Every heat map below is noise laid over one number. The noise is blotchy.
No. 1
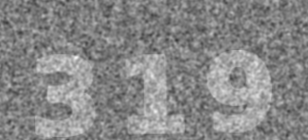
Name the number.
319
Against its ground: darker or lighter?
lighter
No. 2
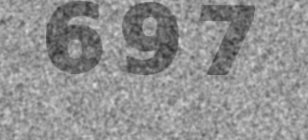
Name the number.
697
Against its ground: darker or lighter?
darker
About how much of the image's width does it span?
two thirds
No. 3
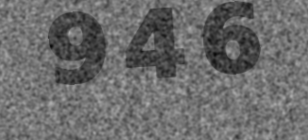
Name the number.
946
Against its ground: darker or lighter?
darker
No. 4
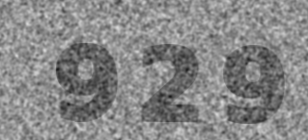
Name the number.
929
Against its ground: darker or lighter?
darker
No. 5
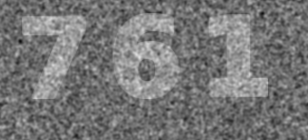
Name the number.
761
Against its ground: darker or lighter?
lighter
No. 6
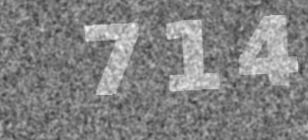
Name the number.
714
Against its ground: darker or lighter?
lighter
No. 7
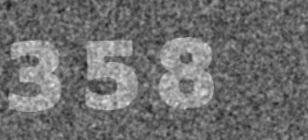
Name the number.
358
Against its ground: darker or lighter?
lighter
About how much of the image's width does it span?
two thirds
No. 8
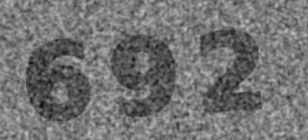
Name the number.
692
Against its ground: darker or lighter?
darker
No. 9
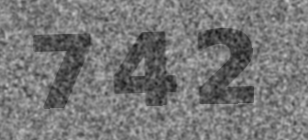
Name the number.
742
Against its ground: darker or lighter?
darker
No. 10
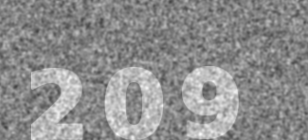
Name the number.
209
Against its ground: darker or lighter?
lighter
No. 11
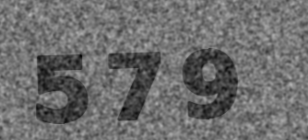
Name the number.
579
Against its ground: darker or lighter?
darker
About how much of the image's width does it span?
two thirds
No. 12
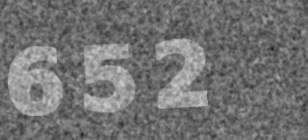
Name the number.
652
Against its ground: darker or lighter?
lighter
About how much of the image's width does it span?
two thirds
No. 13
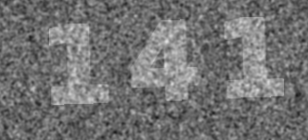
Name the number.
141
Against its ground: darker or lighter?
lighter
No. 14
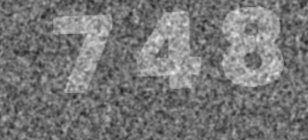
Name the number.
748
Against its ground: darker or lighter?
lighter
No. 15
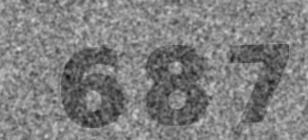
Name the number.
687
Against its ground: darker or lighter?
darker
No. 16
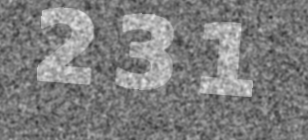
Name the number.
231
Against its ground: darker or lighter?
lighter
